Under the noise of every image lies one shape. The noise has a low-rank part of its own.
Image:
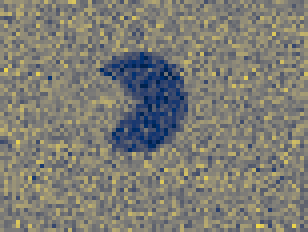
disc with a wedge cut out
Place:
centre
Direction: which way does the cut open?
left
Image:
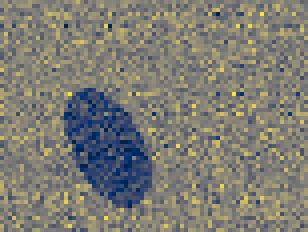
ellipse
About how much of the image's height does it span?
half
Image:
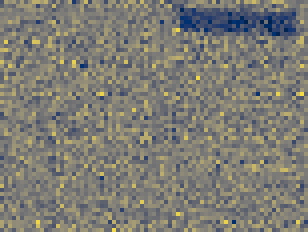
bar
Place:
top right
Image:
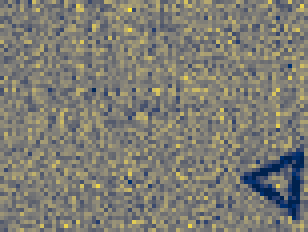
triangle frame
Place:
bottom right
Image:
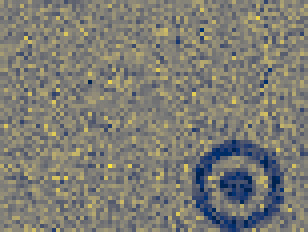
bullseye
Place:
bottom right
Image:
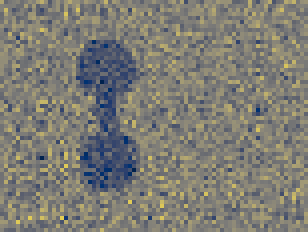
dumbbell
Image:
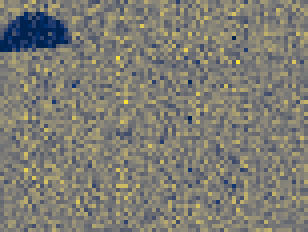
half disc
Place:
top left
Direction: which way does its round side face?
up
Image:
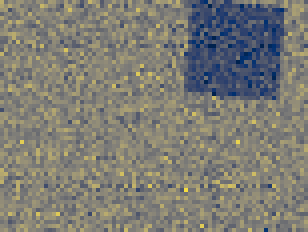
square
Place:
top right
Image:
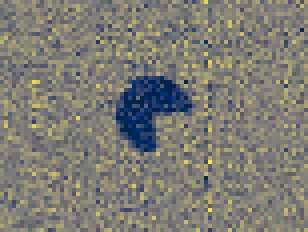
disc with a wedge cut out
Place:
centre
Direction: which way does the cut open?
down and right
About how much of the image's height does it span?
a third
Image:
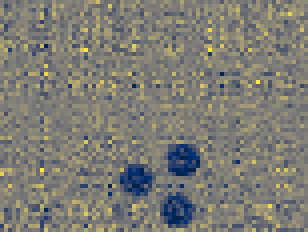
three dots
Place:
bottom middle
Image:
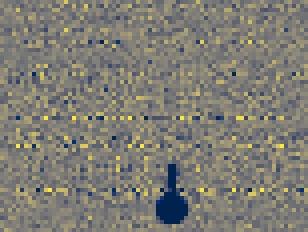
lollipop
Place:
bottom middle
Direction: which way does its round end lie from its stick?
down
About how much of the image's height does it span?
a quarter
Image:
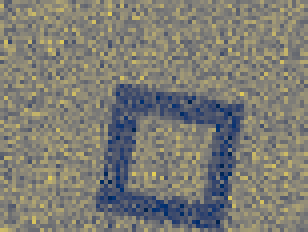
square frame
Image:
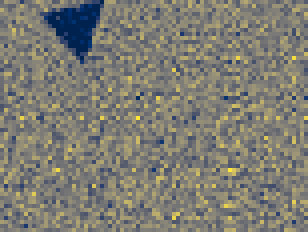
triangle
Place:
top left
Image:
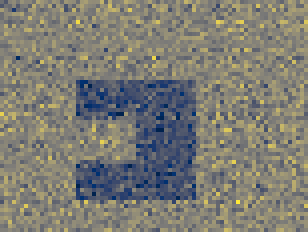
square with a notch
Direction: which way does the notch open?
left
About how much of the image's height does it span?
half
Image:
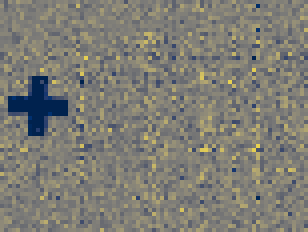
cross
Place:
middle left
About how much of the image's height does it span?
a quarter
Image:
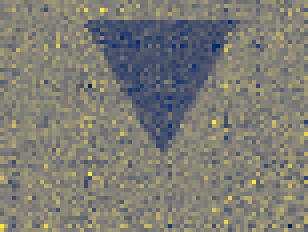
triangle
